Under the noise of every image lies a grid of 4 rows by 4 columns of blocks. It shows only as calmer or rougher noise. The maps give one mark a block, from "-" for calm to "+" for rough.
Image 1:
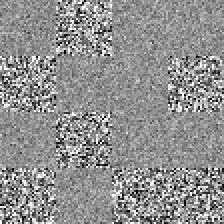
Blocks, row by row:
-+--
+--+
-+--
+-++
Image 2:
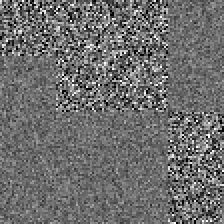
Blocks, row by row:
+++-
-++-
---+
---+
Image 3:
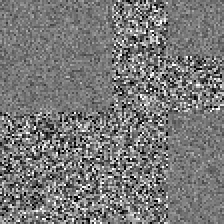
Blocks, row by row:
--+-
--++
+++-
+++-
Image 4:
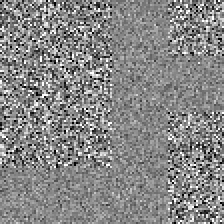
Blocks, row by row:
++-+
++--
++-+
---+
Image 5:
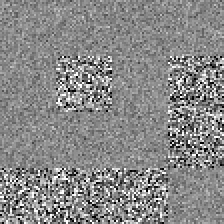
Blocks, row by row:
----
-+-+
---+
+++-
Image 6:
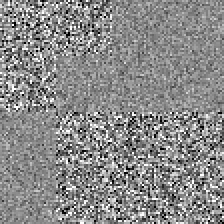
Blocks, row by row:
++--
+---
-+++
-+++
